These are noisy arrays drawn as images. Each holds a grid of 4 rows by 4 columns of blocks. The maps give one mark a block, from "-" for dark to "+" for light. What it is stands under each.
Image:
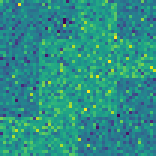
- - + -
- + + +
- + + -
+ + - -
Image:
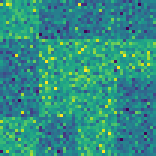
+ - - -
- + + +
- + + -
+ - + -
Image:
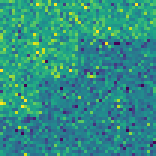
+ + + +
+ + - -
+ - - -
- - - -
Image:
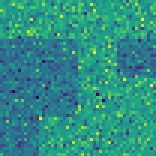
+ + + +
- - + -
- - + +
- + + +
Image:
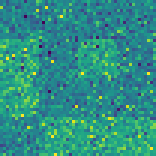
- - - -
+ - + -
+ - - -
- + + +
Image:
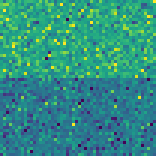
+ + + +
+ + + +
- - - -
- - - -
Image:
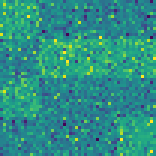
+ - - -
- + + +
+ - - -
- - - +
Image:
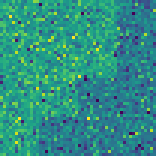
+ + + -
+ + + -
+ + - -
+ - - -
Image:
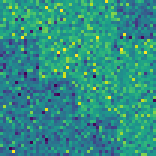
+ + + -
- + + +
- - + +
- - - +
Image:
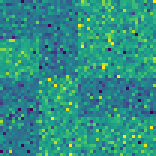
- - + +
+ - + +
- + - -
- + + +
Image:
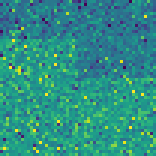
- - - -
+ + - -
+ + + +
+ + + +
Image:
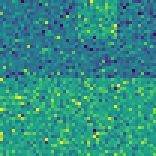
- - + -
- - - -
+ + + +
+ + + +
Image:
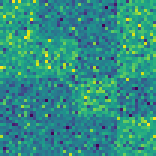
+ - - +
+ + - +
- - + -
- - - +
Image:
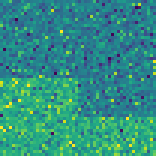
- - - -
- - - -
+ + - -
+ + + +
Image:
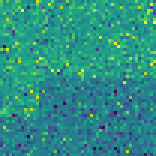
+ + + +
+ + + +
+ - - -
- - - -
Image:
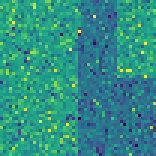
+ + - +
+ + - +
+ + - -
+ + - -
